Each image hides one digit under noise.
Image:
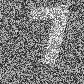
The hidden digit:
7
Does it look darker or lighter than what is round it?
lighter
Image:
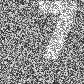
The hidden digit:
7
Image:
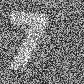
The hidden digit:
7
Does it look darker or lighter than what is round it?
lighter
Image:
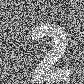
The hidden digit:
2
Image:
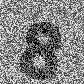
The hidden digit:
8
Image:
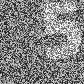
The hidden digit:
5
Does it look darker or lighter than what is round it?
lighter
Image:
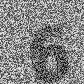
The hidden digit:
6
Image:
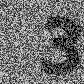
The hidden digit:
3
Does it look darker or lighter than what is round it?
darker
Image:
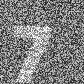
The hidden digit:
7
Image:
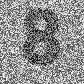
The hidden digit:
8
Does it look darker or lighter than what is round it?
darker
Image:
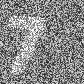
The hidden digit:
7
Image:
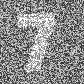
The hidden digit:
7
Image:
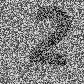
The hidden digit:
2
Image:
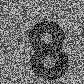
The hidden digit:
8
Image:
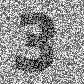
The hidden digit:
3
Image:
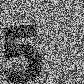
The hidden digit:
5
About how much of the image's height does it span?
two thirds
